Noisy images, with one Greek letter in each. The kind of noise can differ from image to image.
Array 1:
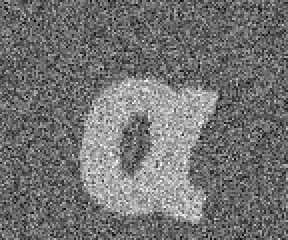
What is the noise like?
independent entries
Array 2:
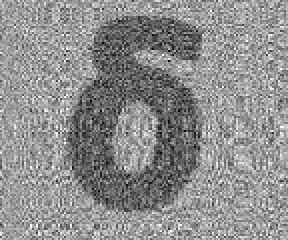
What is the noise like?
low rank plus noise
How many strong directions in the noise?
three or four
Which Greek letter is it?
delta
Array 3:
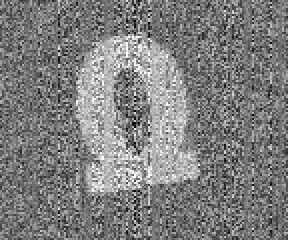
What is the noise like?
columns of uneven size
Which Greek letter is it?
omega
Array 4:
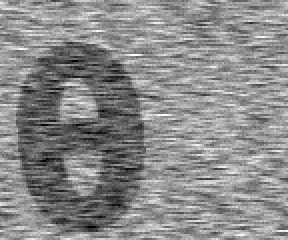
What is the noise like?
streaked along the rows
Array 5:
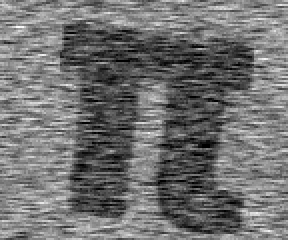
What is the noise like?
streaked along the rows
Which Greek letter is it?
pi
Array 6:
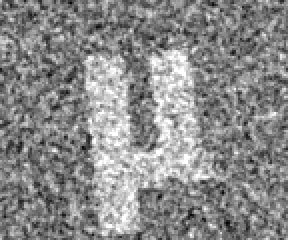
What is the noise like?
blotchy
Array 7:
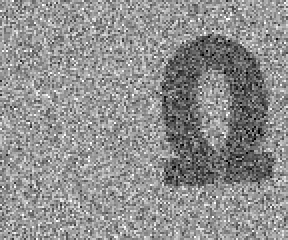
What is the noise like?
independent entries
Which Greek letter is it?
omega
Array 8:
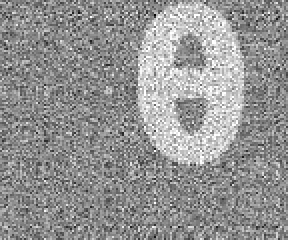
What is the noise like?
low rank plus noise
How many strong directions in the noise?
five to eight
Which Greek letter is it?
theta
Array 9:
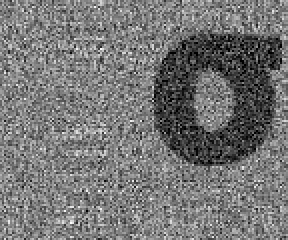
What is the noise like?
low rank plus noise
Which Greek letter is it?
sigma
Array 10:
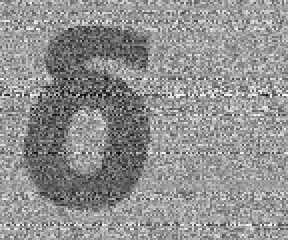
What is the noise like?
rows of uneven size
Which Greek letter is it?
delta
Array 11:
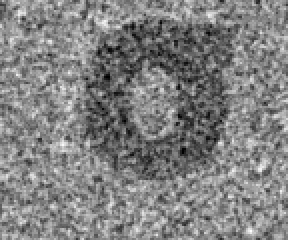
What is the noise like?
blotchy
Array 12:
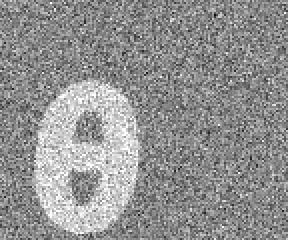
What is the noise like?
independent entries
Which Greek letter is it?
theta
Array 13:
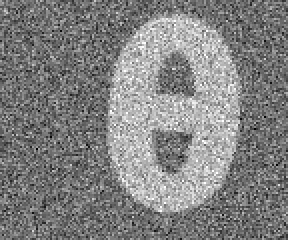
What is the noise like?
independent entries
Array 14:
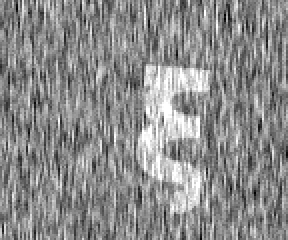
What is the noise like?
streaked along the columns
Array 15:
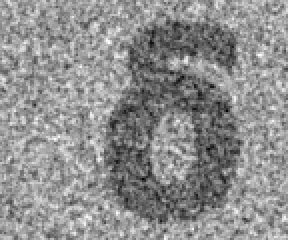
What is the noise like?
blotchy
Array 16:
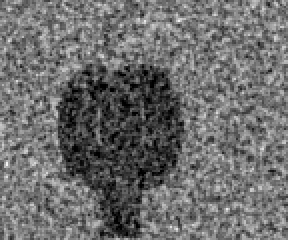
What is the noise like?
blotchy
